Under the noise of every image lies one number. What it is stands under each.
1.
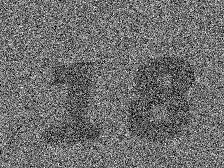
18
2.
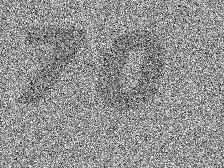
70
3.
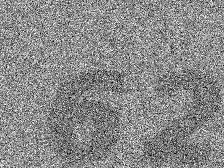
62
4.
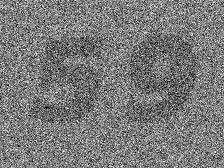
59
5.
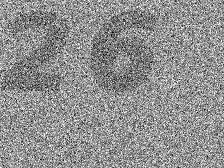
26
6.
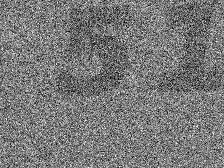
51
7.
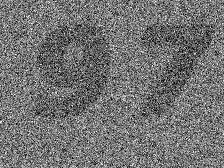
97
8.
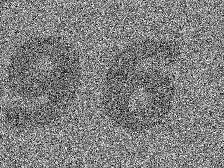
96
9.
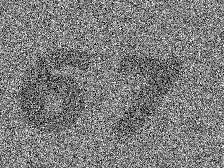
67
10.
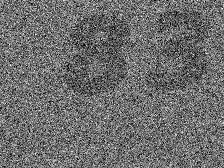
83
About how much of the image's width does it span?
two thirds
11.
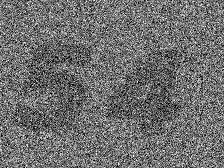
54
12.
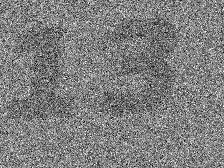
13
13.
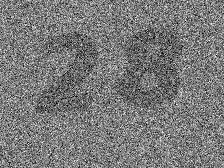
28
